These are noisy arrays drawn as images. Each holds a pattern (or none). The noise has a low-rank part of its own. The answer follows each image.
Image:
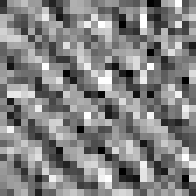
diagonal stripes
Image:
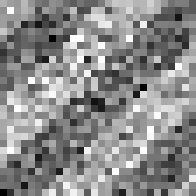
diagonal stripes
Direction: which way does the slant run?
bottom left to top right
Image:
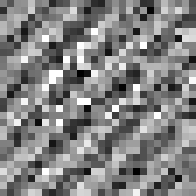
diagonal stripes
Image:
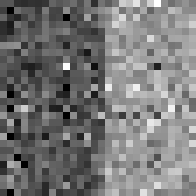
a sharp edge
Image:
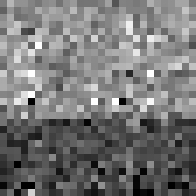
a sharp edge
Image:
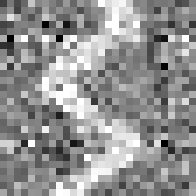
a wavy band
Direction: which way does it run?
top to bottom
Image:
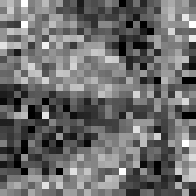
spokes from one point
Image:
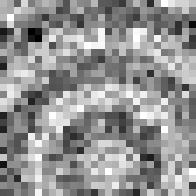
rings round one point
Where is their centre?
bottom middle
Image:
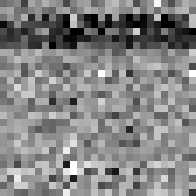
one horizontal stripe
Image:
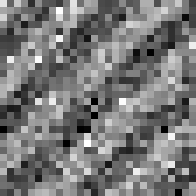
diagonal stripes
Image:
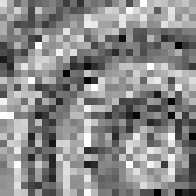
rings round one point
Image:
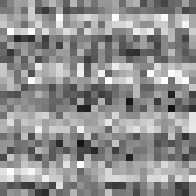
horizontal stripes
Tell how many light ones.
4
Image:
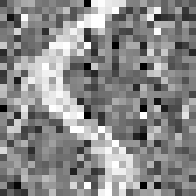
a wavy band
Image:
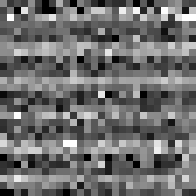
horizontal stripes
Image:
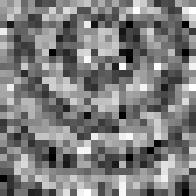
rings round one point
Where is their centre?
top middle
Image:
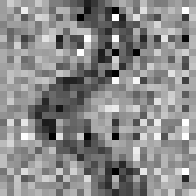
a wavy band
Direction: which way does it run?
top to bottom
